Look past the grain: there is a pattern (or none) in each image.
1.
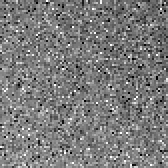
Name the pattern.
a smooth slope
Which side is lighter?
bottom left
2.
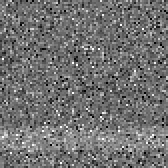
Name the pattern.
one horizontal stripe
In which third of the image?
bottom
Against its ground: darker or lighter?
lighter
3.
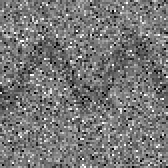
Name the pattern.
a wavy band
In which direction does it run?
left to right
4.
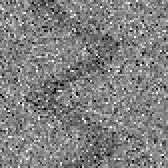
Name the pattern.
a wavy band
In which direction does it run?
top to bottom
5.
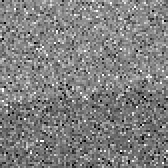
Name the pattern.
a sharp edge
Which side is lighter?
top
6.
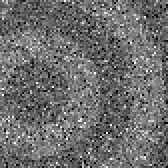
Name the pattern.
rings round one point
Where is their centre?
middle left
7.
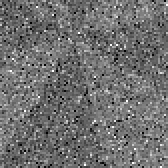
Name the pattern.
spokes from one point
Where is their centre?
top middle
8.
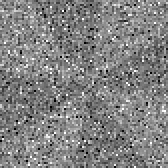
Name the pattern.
spokes from one point
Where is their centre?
centre
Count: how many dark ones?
4
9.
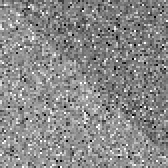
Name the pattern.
a sharp edge
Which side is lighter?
bottom left
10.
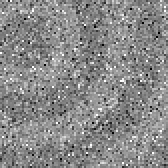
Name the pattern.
rings round one point
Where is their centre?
top left
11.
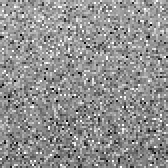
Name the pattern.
a smooth slope
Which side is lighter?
top
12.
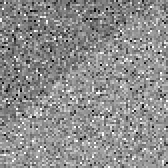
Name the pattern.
a sharp edge
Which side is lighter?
bottom right
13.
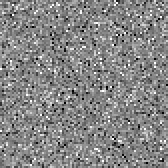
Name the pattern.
only noise
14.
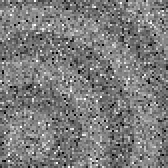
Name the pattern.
rings round one point
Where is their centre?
bottom left
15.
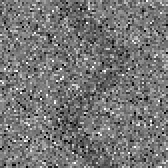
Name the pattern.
a wavy band
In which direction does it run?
top to bottom
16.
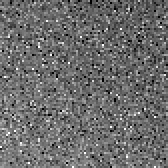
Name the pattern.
a smooth slope
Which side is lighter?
bottom left
